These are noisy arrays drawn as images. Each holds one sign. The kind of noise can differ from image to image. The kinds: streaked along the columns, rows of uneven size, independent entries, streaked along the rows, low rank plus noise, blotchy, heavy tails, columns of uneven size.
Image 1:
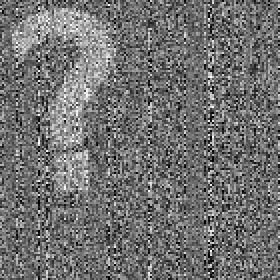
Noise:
columns of uneven size
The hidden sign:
question mark
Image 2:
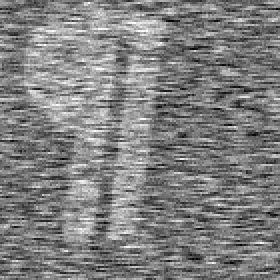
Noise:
streaked along the rows
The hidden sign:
pilcrow
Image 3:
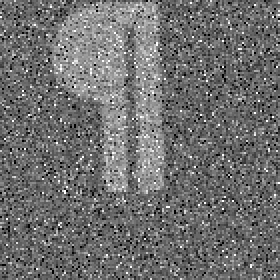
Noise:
heavy tails
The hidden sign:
pilcrow
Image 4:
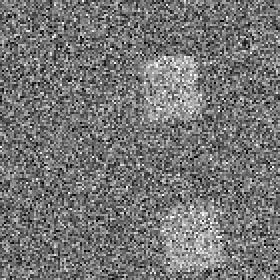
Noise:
independent entries
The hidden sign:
colon
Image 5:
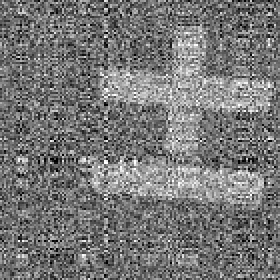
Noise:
low rank plus noise
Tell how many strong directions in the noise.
two
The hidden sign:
plus-minus sign
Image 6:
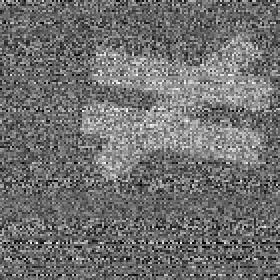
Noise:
rows of uneven size
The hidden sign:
not-equal sign
